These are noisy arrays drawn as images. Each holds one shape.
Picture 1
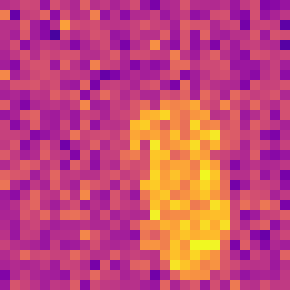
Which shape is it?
footprint
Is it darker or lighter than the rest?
lighter
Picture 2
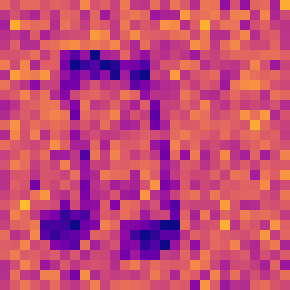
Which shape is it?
pair of musical notes
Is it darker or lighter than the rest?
darker
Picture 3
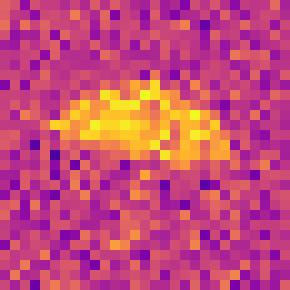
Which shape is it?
umbrella
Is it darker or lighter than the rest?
lighter
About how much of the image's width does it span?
two thirds
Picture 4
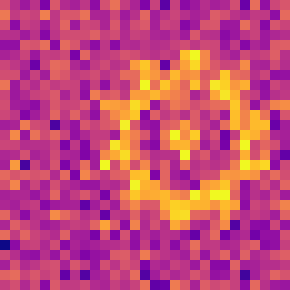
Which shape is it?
gear
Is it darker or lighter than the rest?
lighter
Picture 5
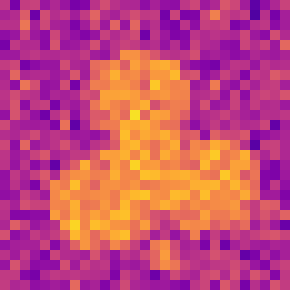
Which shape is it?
club
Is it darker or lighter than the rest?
lighter
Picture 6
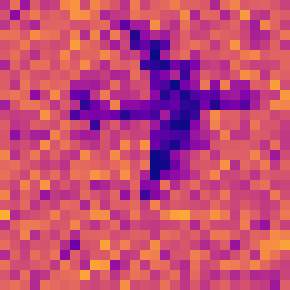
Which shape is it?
airplane
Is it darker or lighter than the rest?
darker
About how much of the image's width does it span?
two thirds
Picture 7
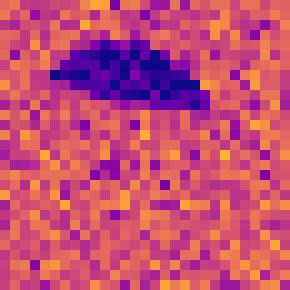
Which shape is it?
umbrella
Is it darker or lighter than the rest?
darker
